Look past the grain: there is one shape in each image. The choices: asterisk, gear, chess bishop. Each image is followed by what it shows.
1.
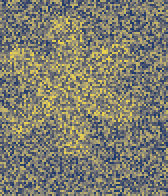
asterisk
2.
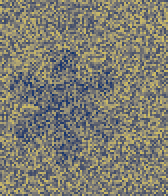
asterisk
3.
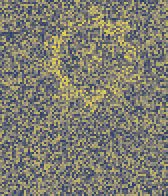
gear
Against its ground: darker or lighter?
lighter
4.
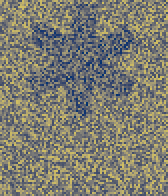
asterisk
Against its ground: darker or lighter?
darker
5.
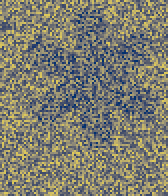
asterisk
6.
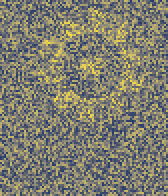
gear
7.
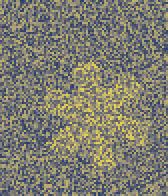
asterisk
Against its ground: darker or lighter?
lighter
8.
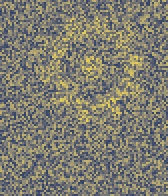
gear
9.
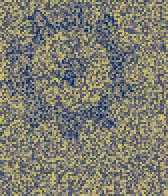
gear
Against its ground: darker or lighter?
darker
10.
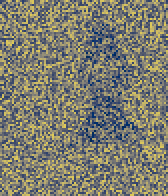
chess bishop
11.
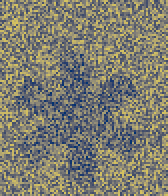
asterisk
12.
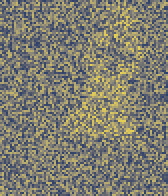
chess bishop
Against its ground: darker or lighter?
lighter
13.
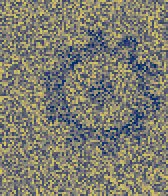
gear
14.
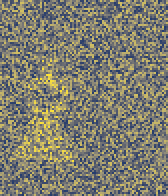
chess bishop
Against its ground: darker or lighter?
lighter
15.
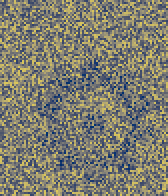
gear
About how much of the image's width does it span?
two thirds
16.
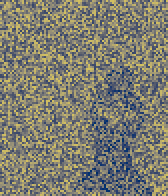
chess bishop
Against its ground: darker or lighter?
darker
